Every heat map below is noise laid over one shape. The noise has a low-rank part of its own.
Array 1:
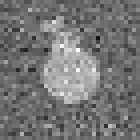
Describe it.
light pear
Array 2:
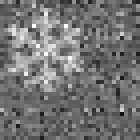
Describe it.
light snowflake
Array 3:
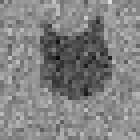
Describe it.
dark cat's head
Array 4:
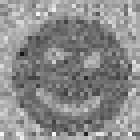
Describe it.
dark smiling face
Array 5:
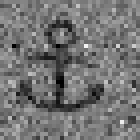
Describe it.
dark anchor
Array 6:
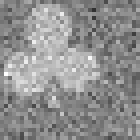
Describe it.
light club
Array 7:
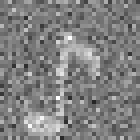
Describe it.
light musical note
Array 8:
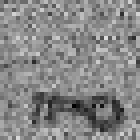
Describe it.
dark key
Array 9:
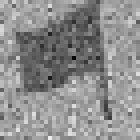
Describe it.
dark flag
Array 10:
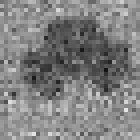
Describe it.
dark car
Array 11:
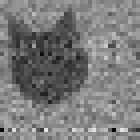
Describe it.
dark cat's head
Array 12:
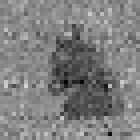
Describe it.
dark chess knight
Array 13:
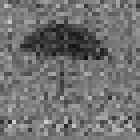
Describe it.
dark umbrella
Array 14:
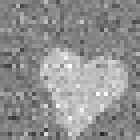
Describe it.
light heart
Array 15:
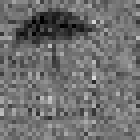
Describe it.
dark umbrella
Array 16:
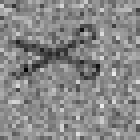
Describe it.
dark pair of scissors
